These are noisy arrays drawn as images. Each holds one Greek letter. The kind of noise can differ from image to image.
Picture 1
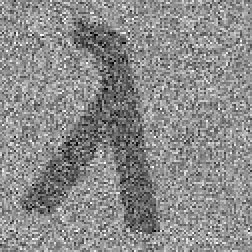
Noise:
low rank plus noise
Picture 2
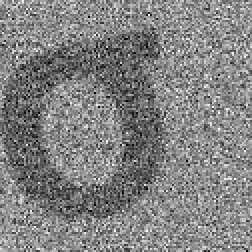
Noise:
low rank plus noise
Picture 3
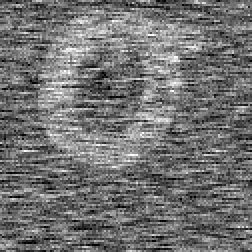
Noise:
streaked along the rows
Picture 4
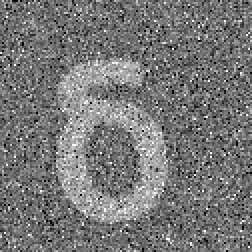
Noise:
heavy tails
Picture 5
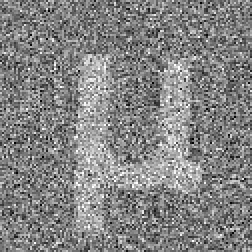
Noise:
low rank plus noise
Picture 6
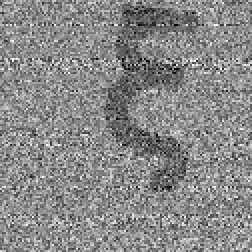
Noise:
rows of uneven size
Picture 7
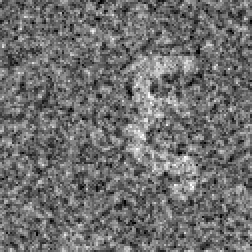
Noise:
blotchy
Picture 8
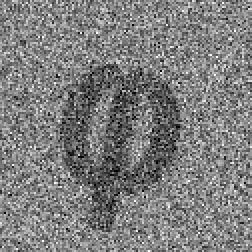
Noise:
independent entries
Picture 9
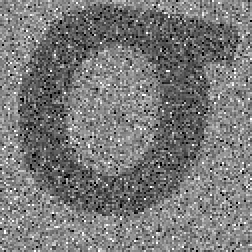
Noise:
heavy tails
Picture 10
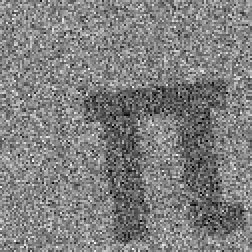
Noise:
independent entries
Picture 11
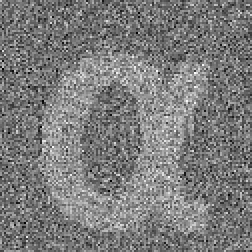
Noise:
low rank plus noise
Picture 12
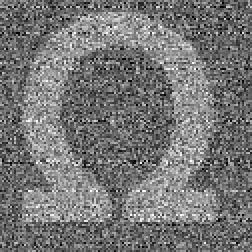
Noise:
rows of uneven size
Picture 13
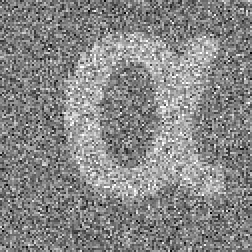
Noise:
independent entries
